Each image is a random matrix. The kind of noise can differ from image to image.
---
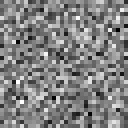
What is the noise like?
low rank plus noise
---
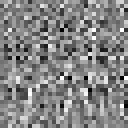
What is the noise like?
low rank plus noise
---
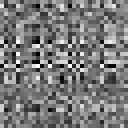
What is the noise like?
low rank plus noise
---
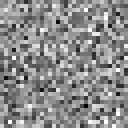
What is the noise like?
independent entries
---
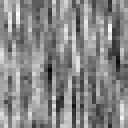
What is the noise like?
streaked along the columns
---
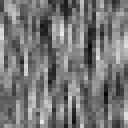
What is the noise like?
streaked along the columns
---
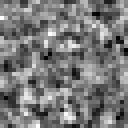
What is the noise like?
blotchy
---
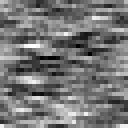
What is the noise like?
streaked along the rows
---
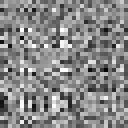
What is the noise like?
low rank plus noise
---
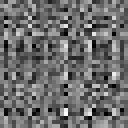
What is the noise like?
low rank plus noise
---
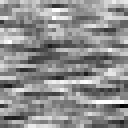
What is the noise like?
streaked along the rows
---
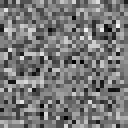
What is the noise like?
low rank plus noise
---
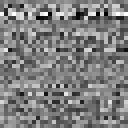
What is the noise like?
rows of uneven size
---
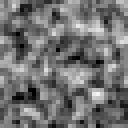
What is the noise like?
blotchy
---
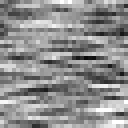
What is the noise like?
streaked along the rows
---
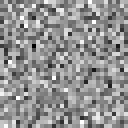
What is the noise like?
independent entries
